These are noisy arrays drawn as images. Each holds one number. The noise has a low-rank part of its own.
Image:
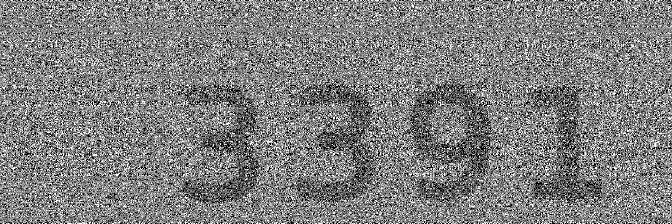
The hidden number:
3391
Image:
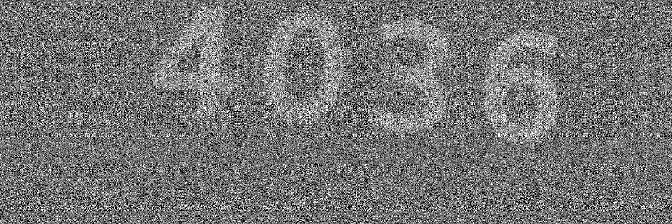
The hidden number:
4036
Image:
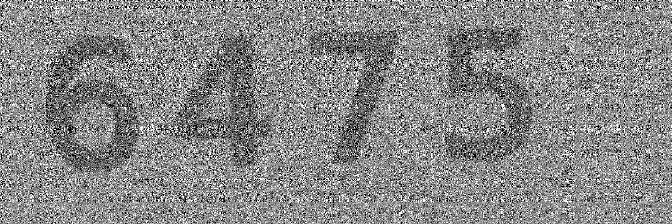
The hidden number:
6475
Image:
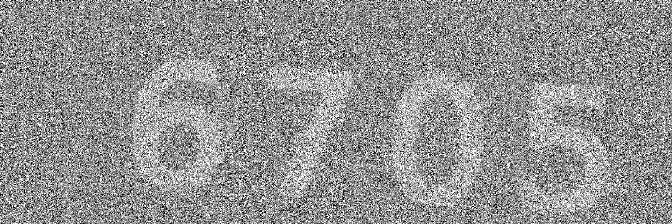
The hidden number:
6705
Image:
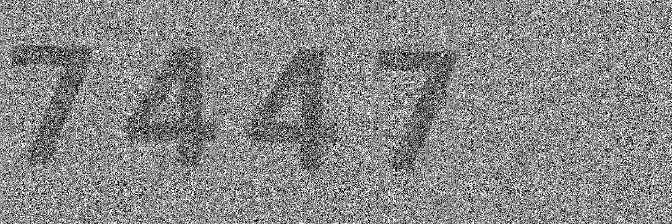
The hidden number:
7447
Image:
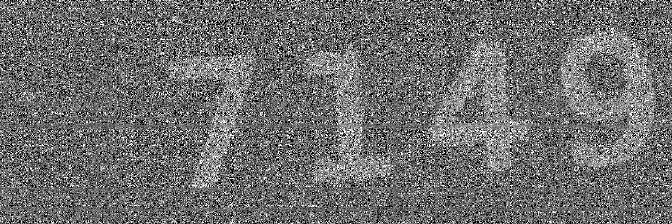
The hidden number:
7149
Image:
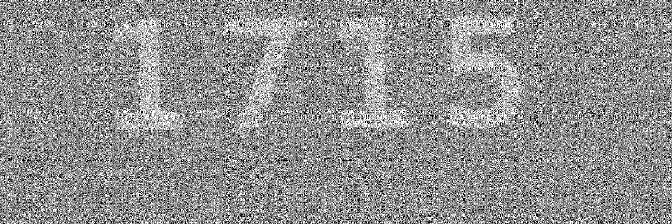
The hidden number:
1715
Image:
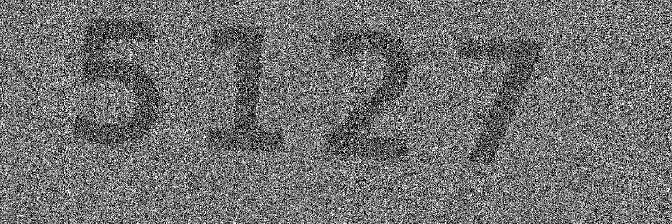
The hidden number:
5127
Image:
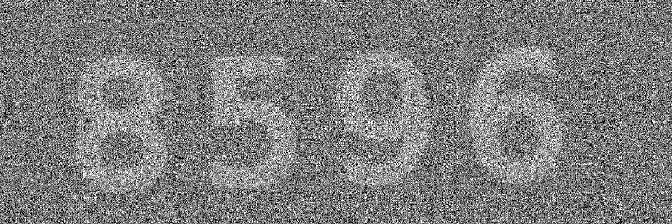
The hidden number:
8596
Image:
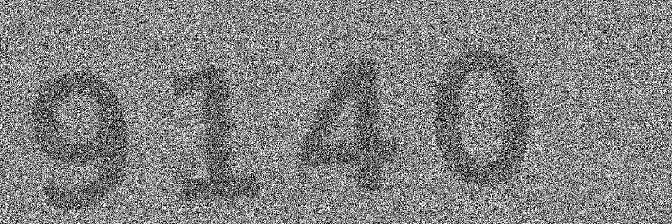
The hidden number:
9140
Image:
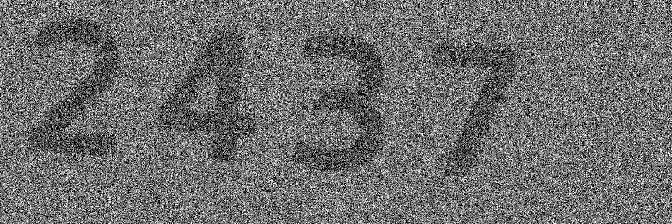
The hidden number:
2437
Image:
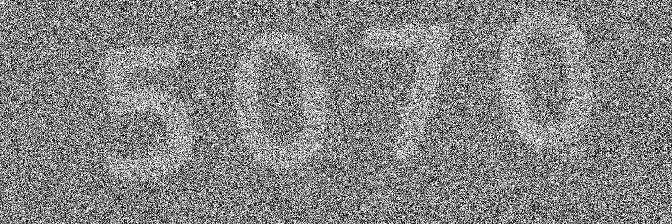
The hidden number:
5070
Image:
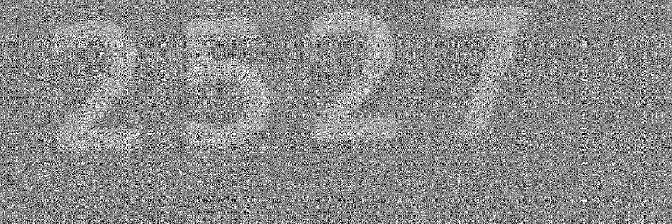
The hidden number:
2527
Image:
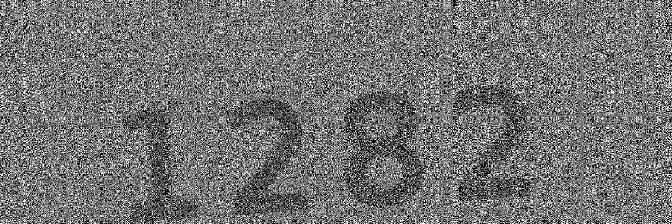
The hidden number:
1282
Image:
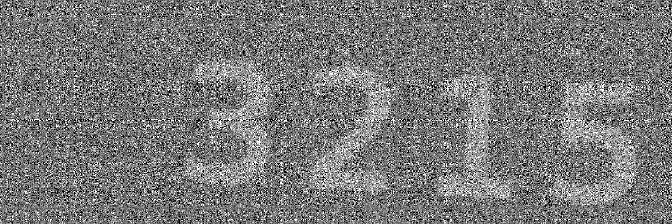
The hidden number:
3215
